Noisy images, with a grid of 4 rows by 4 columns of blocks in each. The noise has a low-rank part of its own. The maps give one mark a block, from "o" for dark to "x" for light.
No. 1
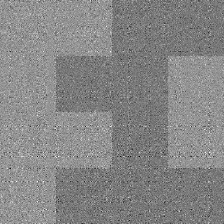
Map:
x x o o
x o o x
x x o x
x o o o
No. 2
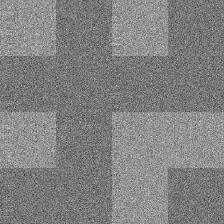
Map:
x o x o
o o o o
x o x x
o o x o
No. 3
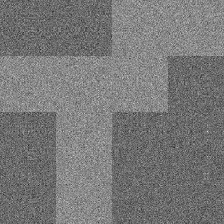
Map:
o o x x
x x x o
o x o o
o x o o
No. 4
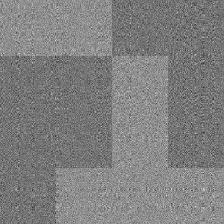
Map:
x x o o
o o x o
o o x o
o x x x
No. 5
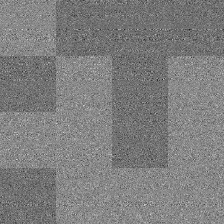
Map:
x o o o
o x o x
x x o x
o x x x
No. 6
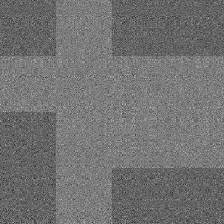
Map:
o x o o
x x x x
o x x x
o x o o
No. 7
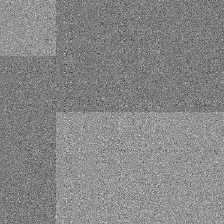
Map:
x o o o
o o o o
o x x x
o x x x
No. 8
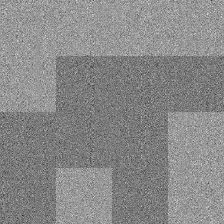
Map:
x x x x
x o o o
o o o x
o x o x
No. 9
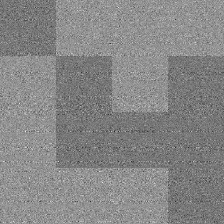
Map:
o x x x
x o x o
x o o o
x x x o
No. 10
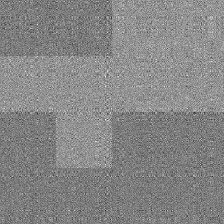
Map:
o o x x
x x x x
o x o o
o o o o
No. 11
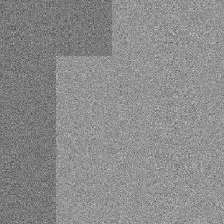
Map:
o o x x
o x x x
o x x x
o x x x
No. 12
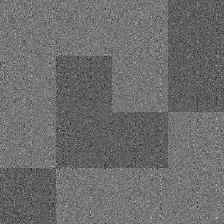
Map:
x x x o
x o x o
x o o x
o x x x
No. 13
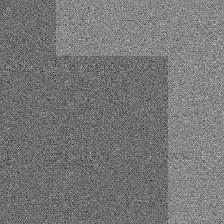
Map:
o x x x
o o o x
o o o x
o o o x
